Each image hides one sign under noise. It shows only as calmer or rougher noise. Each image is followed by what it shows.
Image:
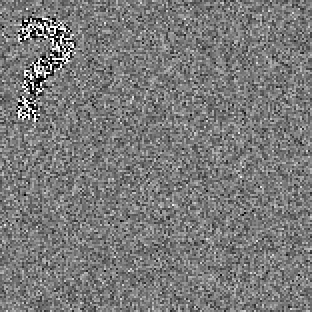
question mark
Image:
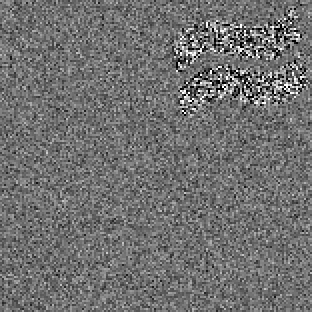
approximately sign
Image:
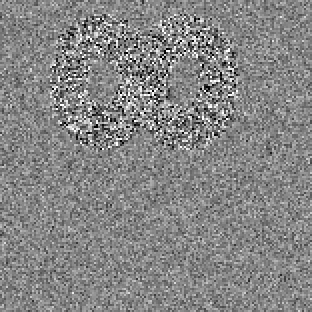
infinity sign
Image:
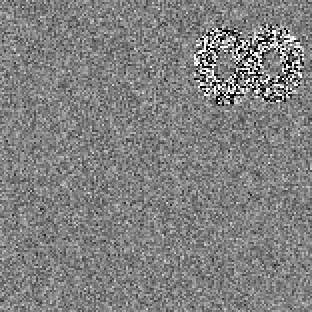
infinity sign
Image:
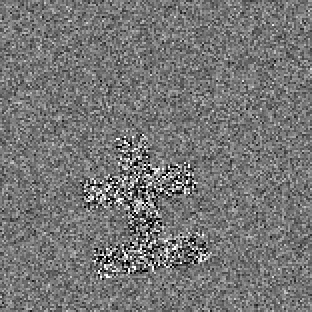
plus-minus sign
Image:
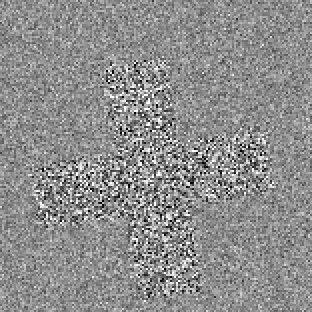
plus sign
